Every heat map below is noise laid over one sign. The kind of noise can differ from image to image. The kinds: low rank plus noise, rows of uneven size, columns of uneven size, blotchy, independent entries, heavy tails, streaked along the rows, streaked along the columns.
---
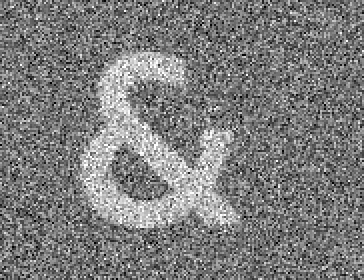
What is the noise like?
independent entries
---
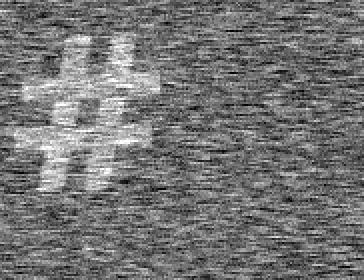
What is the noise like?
streaked along the rows
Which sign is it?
hash sign
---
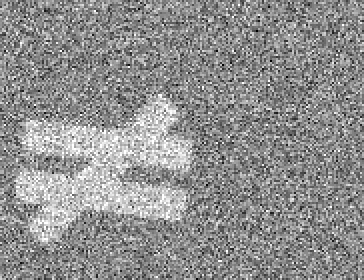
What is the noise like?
low rank plus noise
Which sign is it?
not-equal sign
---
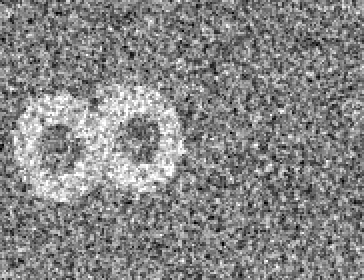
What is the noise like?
blotchy
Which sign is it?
infinity sign
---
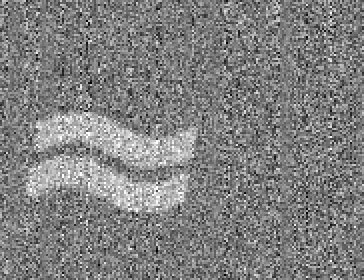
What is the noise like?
columns of uneven size
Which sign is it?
approximately sign
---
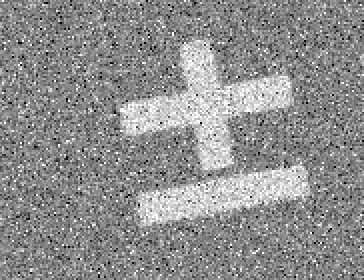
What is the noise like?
heavy tails
